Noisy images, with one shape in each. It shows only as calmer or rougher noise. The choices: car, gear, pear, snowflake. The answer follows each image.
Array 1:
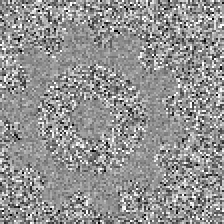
gear
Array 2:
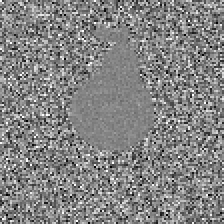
pear
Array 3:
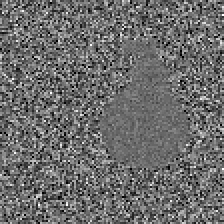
pear
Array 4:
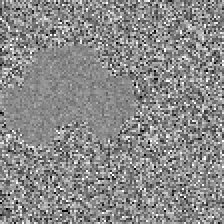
car
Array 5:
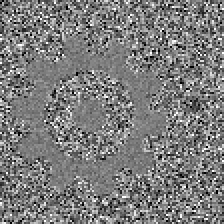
gear
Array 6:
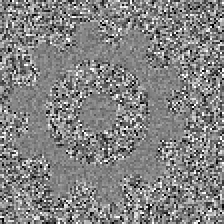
gear
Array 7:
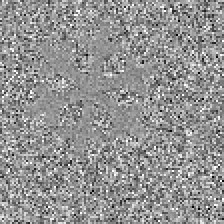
snowflake
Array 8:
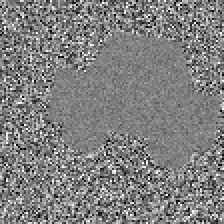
car
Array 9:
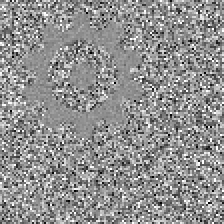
gear
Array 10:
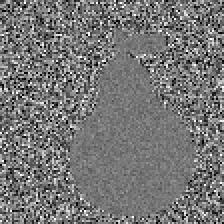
pear
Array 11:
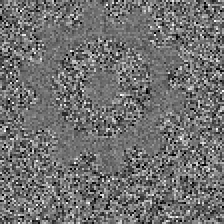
gear
